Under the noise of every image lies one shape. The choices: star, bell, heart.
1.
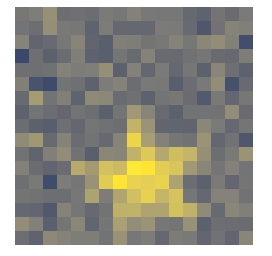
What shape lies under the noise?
star
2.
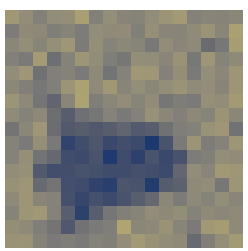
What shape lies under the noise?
bell
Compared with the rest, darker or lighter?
darker
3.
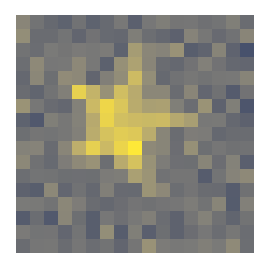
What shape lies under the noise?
star
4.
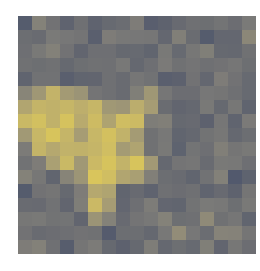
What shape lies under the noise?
bell
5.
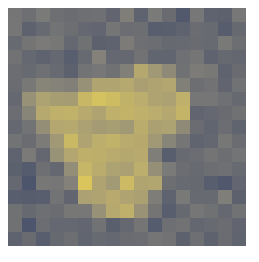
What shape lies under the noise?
heart
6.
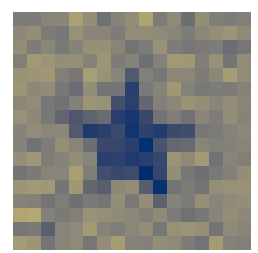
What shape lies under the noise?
star
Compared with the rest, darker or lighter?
darker
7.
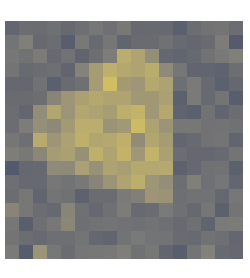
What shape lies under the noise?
heart
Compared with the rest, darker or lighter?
lighter
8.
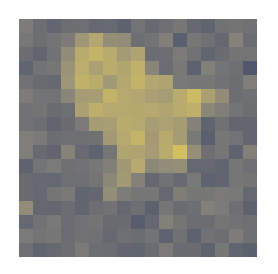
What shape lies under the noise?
bell
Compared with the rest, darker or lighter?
lighter
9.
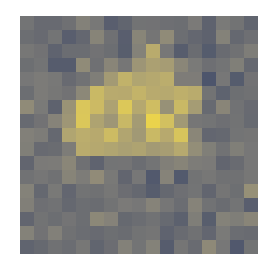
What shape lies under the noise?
bell
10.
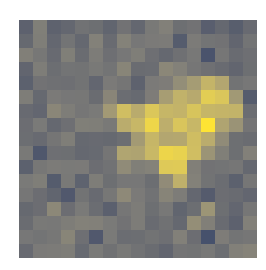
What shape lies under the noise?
bell
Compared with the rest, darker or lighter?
lighter
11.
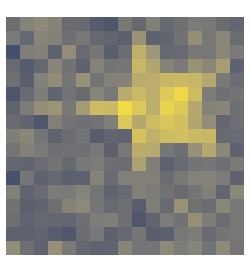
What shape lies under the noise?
star
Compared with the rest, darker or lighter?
lighter
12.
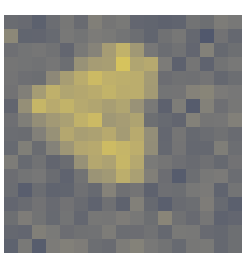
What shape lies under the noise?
heart
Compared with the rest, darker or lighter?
lighter
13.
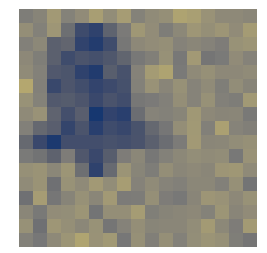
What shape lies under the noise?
bell
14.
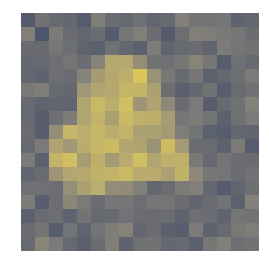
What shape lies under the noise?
heart
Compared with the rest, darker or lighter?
lighter
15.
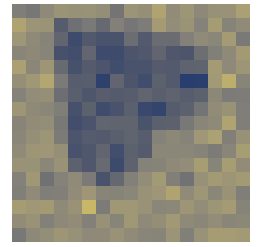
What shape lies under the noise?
heart
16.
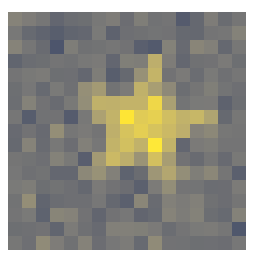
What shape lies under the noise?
star
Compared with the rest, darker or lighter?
lighter
